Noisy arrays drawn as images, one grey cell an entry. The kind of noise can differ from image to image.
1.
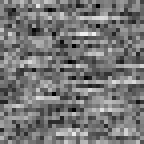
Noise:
streaked along the rows
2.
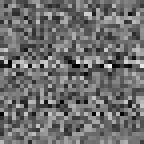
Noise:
rows of uneven size
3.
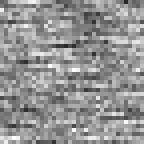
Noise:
streaked along the rows
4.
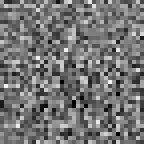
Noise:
low rank plus noise
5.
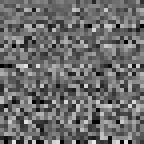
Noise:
rows of uneven size
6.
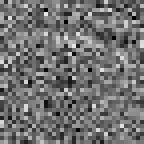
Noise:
low rank plus noise
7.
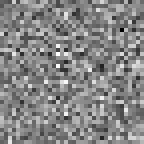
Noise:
low rank plus noise
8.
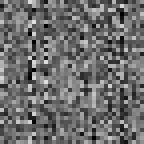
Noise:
columns of uneven size
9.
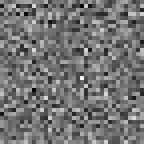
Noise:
low rank plus noise
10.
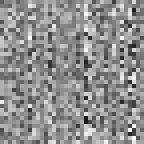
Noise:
columns of uneven size
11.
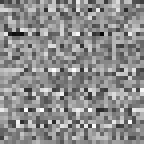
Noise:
rows of uneven size
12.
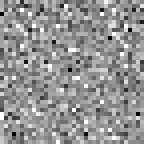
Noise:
heavy tails
